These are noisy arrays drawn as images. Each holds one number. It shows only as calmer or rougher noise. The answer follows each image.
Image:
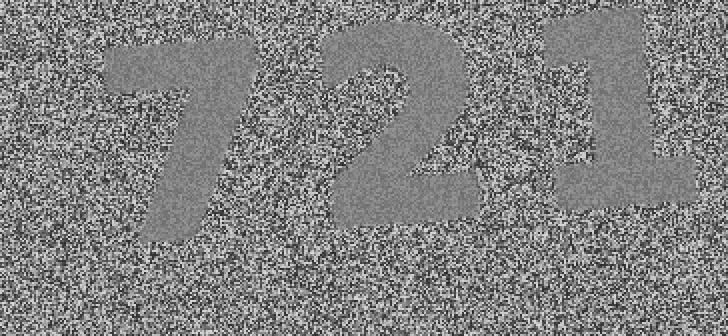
721
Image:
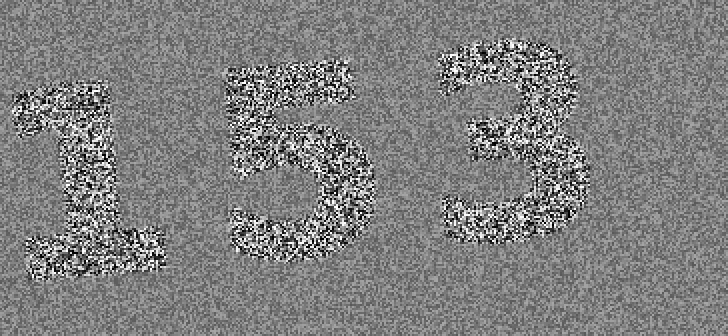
153
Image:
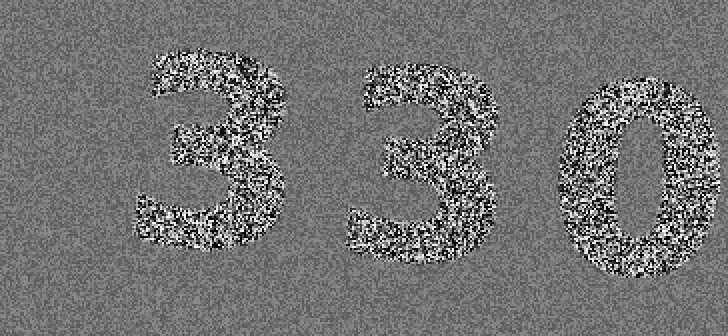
330
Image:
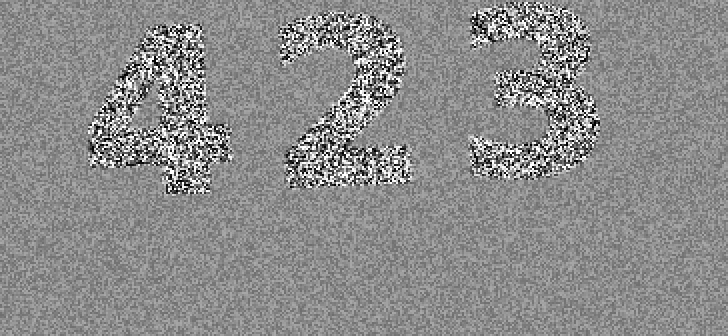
423
